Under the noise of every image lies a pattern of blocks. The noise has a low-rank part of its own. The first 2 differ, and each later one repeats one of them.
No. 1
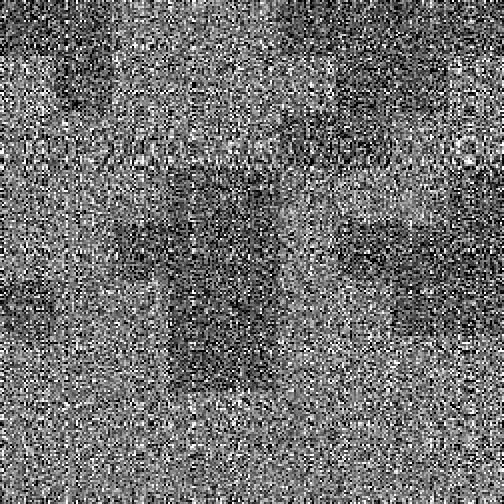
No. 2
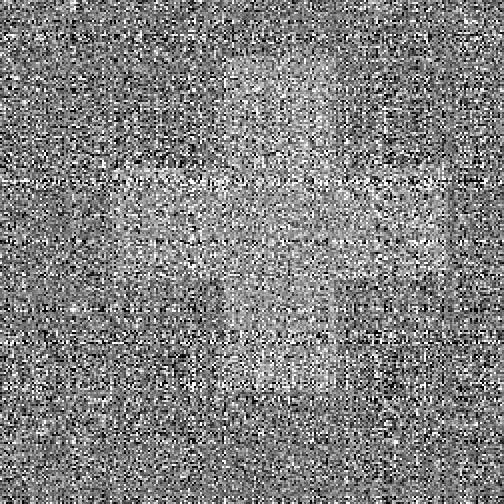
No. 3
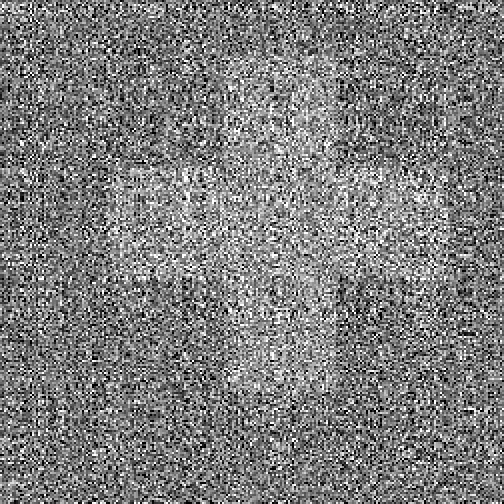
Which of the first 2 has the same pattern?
2
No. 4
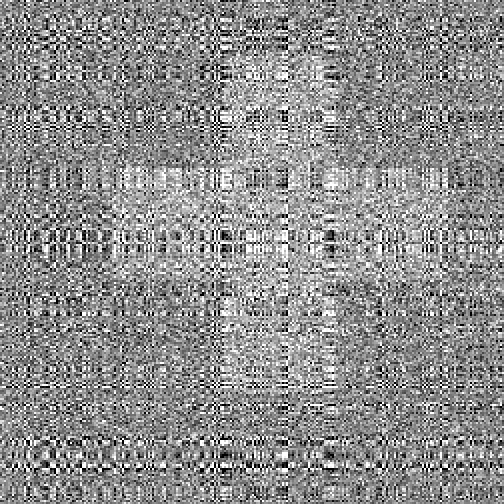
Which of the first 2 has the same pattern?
2
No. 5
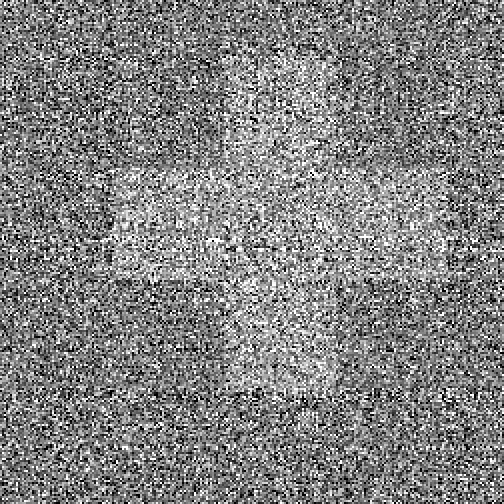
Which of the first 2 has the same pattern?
2
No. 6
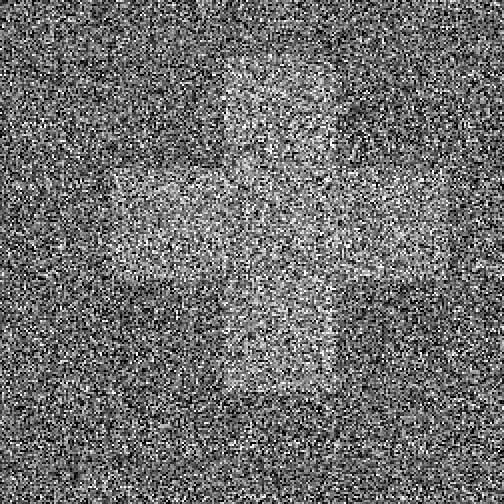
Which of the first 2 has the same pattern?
2
